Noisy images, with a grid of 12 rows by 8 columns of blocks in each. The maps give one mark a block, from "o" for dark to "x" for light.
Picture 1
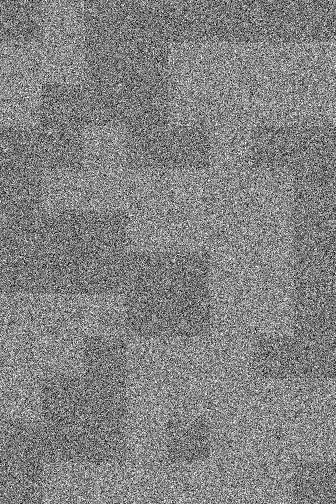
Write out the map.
oxoooooo
xxooxxxx
xoooxxxx
ooxooxoo
oxxxxxxo
oooxxxxo
oooooxxo
xxxooxxo
xxoxxxoo
xooxxxxx
oooxoxxx
oxxxxxxo
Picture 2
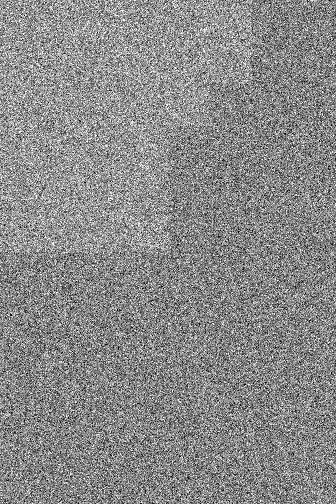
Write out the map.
xxxxxxoo
xxxxxxoo
xxxxxooo
xxxxoooo
xxxxoooo
xxxxoooo
oooooooo
oooooooo
oooooooo
oooooooo
oooooooo
oooooooo
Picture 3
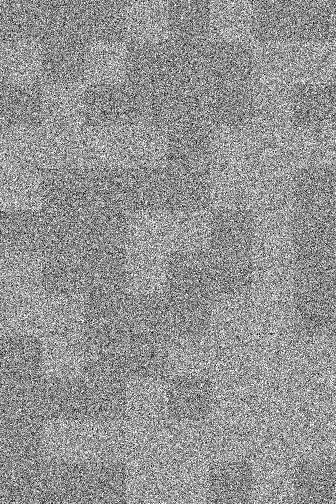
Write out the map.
oooxoxoo
xoxoooxx
oxooooxo
xxxxoxxx
xooooxxo
oooxxoxo
xooxooxo
xxoooxxo
oxooxxxx
oooxoxxx
oxxxxxxx
oooxxoxo
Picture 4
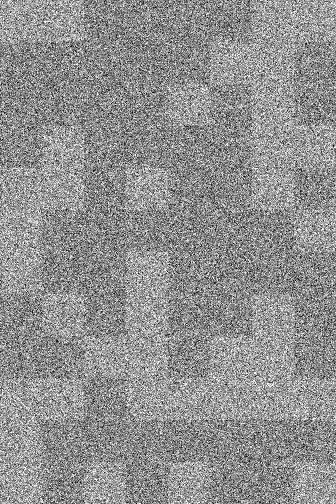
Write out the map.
xxooooxx
oooooxxo
ooooxoxo
oxooooxx
xxoxooxo
xoooooox
xooxoooo
oxoxooxo
ooxxoxxo
xxoxxxxx
xooooooo
xoxoxoox
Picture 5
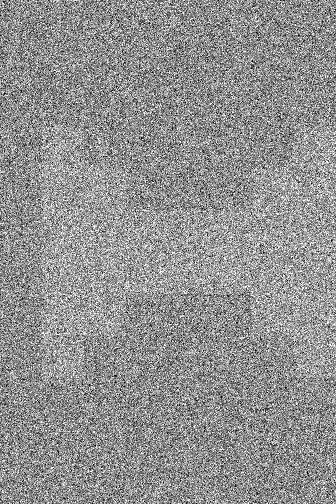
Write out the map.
oooooooo
oooooooo
oooooooo
oxooooox
oxxoooxx
oxxxxxxx
oxxxxxxx
oxxoooxx
oxooooox
oooooooo
oooooooo
oooooooo
